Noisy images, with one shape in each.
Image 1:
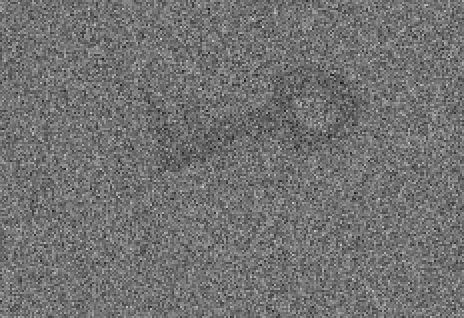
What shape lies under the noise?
key
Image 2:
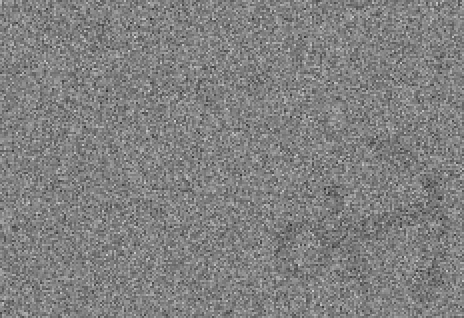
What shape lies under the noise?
anchor
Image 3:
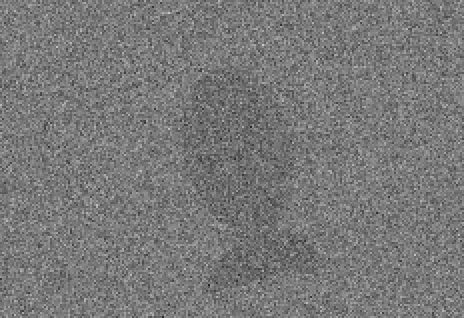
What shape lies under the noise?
fish
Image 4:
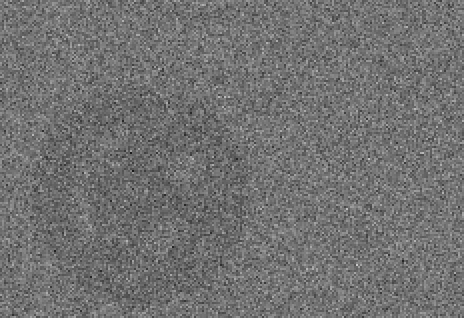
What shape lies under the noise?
smiling face
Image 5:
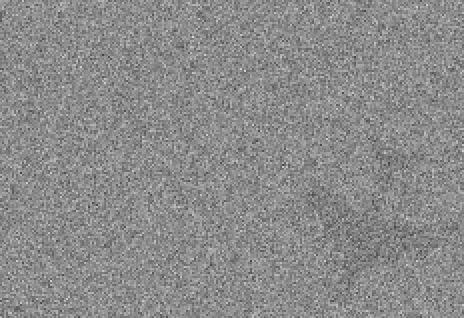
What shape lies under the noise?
airplane
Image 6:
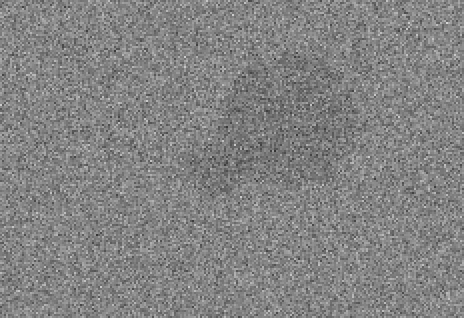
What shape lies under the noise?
light bulb
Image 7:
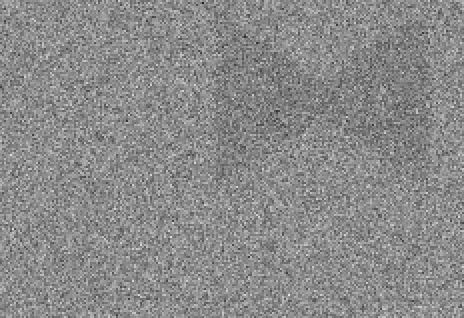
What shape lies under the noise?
bow tie
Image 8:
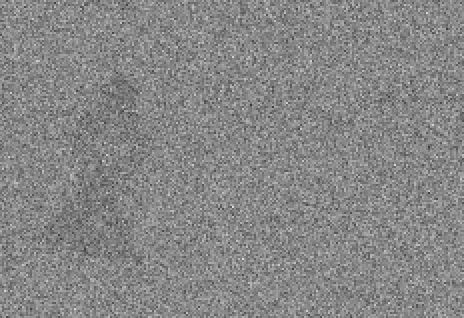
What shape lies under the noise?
chess bishop
